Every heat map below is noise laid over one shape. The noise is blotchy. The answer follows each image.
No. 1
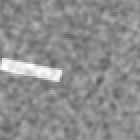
bar
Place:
middle left
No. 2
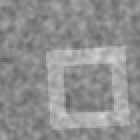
square frame
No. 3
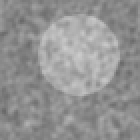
disc
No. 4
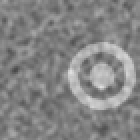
bullseye
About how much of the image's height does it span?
half
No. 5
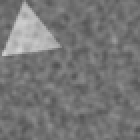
triangle
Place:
top left
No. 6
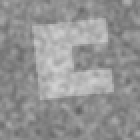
square with a notch
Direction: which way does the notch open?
right
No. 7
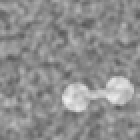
dumbbell
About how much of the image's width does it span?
half
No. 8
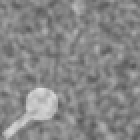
lollipop
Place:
bottom left
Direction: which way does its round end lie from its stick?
up and right
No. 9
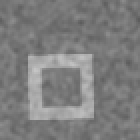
square frame
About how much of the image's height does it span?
half
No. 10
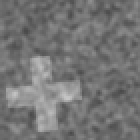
cross
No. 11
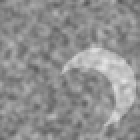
crescent
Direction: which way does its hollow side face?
down and left
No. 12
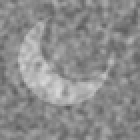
crescent
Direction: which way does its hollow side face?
up and right
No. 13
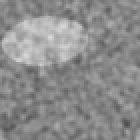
ellipse
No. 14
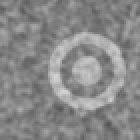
bullseye
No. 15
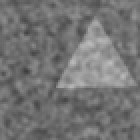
triangle
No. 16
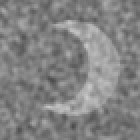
crescent
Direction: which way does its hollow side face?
left
